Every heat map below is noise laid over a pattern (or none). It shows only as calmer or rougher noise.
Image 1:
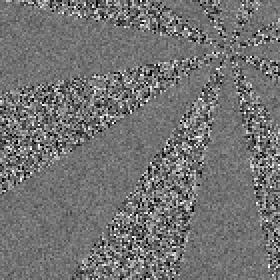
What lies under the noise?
spokes from one point
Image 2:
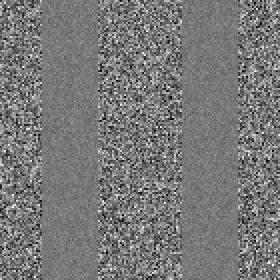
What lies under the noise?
vertical stripes
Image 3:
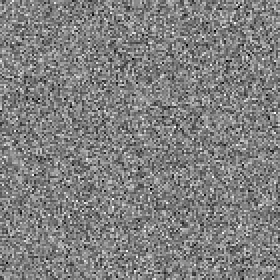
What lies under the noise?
only noise
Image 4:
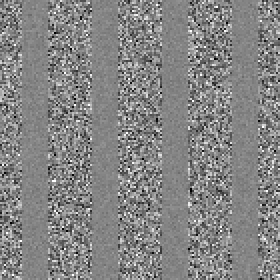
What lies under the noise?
vertical stripes
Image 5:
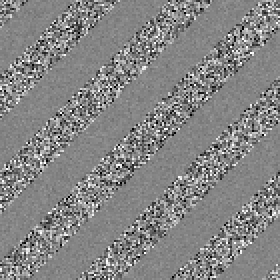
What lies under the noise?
diagonal stripes
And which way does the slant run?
bottom left to top right
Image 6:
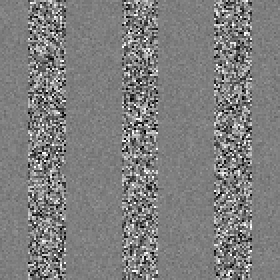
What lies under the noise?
vertical stripes
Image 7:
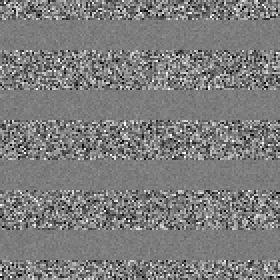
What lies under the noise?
horizontal stripes
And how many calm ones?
4
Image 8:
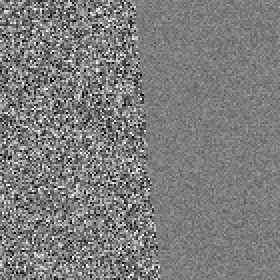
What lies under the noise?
a sharp edge
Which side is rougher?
left
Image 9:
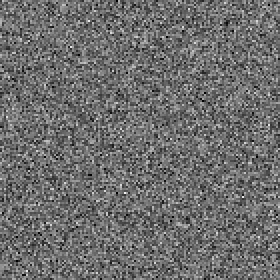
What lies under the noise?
only noise
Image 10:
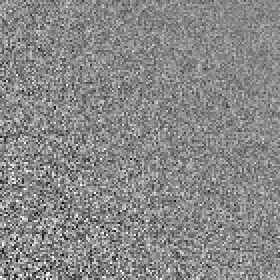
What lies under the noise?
a smooth slope
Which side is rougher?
bottom left
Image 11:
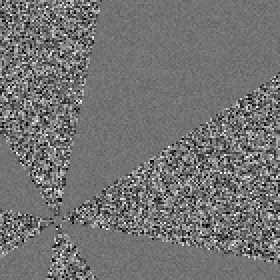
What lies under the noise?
spokes from one point
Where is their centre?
bottom left
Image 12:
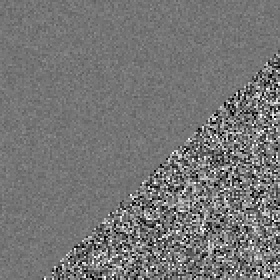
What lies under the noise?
a sharp edge
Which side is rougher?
bottom right
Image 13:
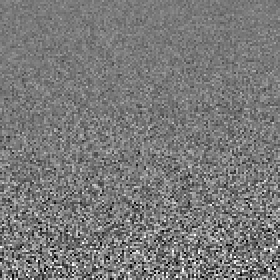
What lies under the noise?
a smooth slope
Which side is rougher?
bottom
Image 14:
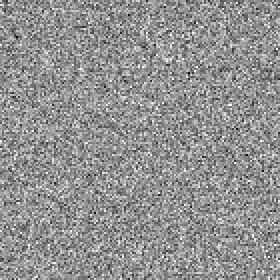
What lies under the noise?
only noise
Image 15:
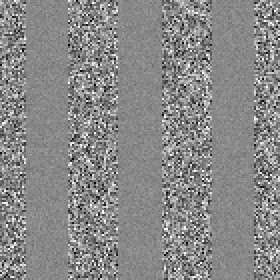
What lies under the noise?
vertical stripes
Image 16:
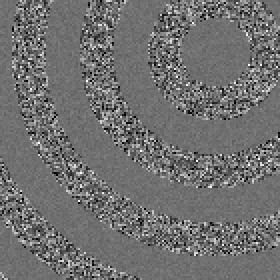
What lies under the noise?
rings round one point
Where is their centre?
top right
